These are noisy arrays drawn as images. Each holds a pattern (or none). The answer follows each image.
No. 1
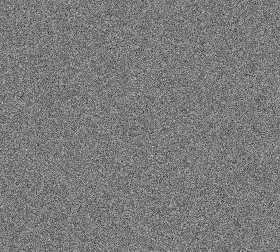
only noise
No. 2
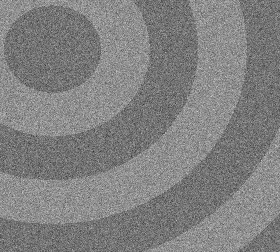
rings round one point
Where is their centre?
top left
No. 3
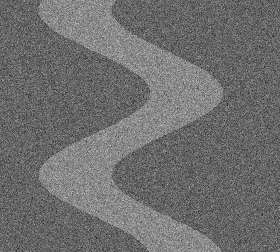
a wavy band
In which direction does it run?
top to bottom
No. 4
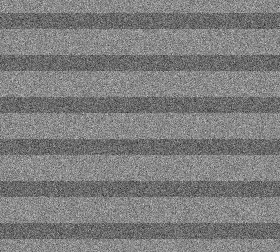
horizontal stripes
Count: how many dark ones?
6
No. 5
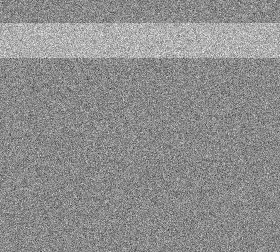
one horizontal stripe
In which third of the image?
top
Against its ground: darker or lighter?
lighter
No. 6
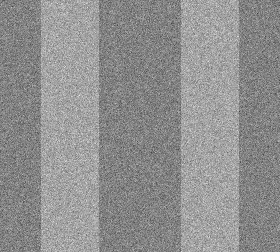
vertical stripes
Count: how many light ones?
2
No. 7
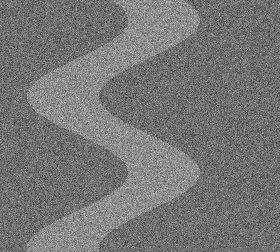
a wavy band
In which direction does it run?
top to bottom
